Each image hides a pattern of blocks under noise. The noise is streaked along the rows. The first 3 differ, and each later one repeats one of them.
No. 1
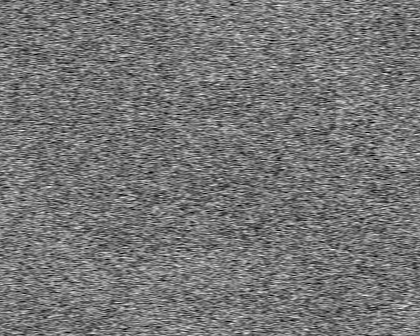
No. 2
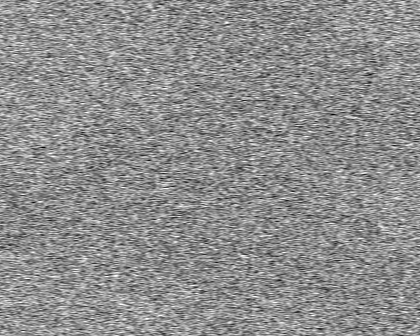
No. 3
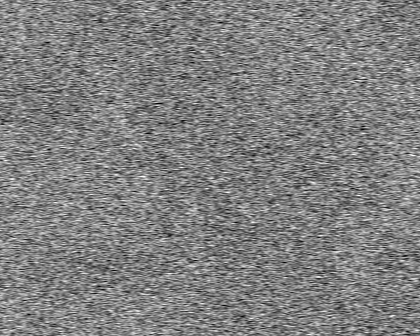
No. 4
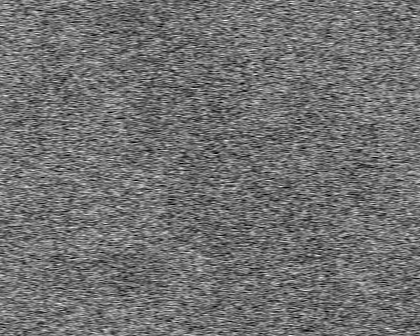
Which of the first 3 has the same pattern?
3
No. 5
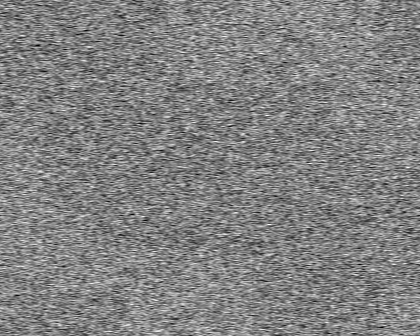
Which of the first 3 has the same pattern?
1
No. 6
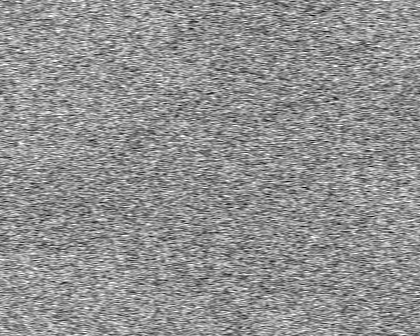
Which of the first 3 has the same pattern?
2
